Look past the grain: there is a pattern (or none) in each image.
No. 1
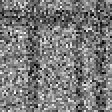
bands of rows crossing bands of columns
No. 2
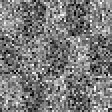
a checkerboard
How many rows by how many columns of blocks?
3 by 5
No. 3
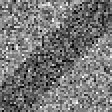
a diagonal band
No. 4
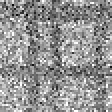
bands of rows crossing bands of columns
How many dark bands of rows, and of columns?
2 and 3
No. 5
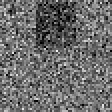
one block
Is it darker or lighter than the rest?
darker
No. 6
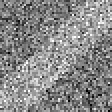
a diagonal band
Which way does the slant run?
bottom left to top right
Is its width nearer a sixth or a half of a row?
a half
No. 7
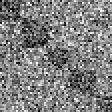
blocks along the diagonal
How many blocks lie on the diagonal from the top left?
5
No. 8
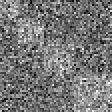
blocks along the diagonal
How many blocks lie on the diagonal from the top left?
4
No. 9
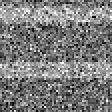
bands of rows
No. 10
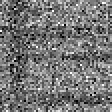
bands of rows crossing bands of columns
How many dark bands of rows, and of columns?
3 and 1
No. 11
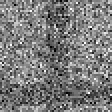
bands of rows crossing bands of columns
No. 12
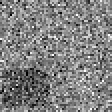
one block
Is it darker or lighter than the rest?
darker
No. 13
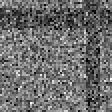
bands of rows crossing bands of columns
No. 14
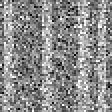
bands of columns
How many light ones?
4
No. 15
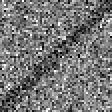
a diagonal band
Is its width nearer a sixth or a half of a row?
a sixth
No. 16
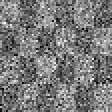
a checkerboard
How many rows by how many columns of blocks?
4 by 6
